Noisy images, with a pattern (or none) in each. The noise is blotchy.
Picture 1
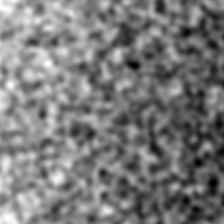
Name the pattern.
a smooth slope
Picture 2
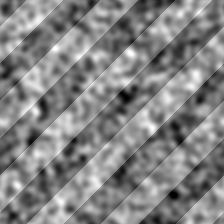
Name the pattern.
diagonal stripes
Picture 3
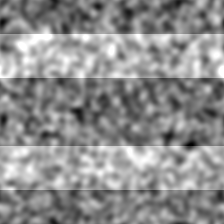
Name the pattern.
horizontal stripes
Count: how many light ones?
2
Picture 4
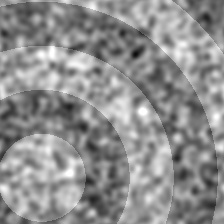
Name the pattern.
rings round one point
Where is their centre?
bottom left
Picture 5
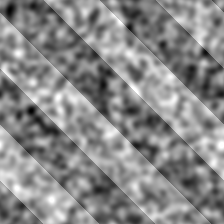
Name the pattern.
diagonal stripes
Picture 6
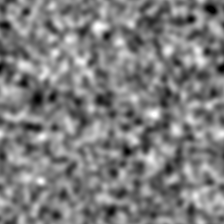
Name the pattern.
only noise
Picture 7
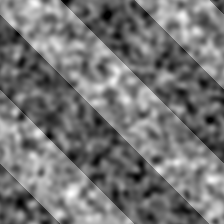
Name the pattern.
diagonal stripes
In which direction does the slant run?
top left to bottom right
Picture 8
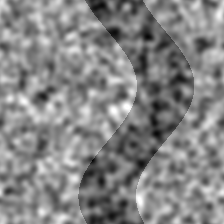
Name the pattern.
a wavy band
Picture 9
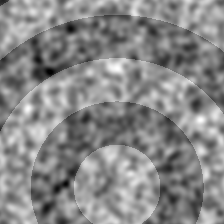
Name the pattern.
rings round one point
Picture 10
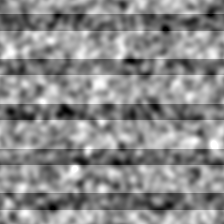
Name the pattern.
horizontal stripes
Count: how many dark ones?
5
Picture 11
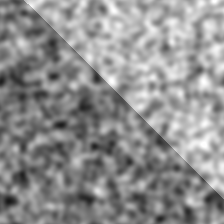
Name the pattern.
a sharp edge
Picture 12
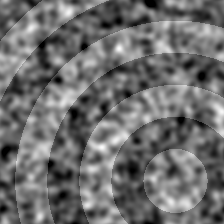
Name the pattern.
rings round one point
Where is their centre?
bottom right
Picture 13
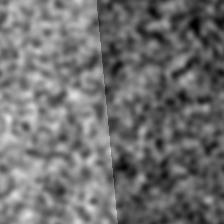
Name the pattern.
a sharp edge
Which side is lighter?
left
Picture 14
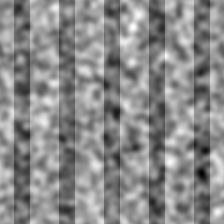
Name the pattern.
vertical stripes
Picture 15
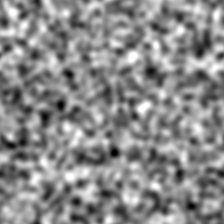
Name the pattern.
only noise
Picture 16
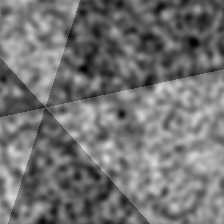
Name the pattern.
spokes from one point
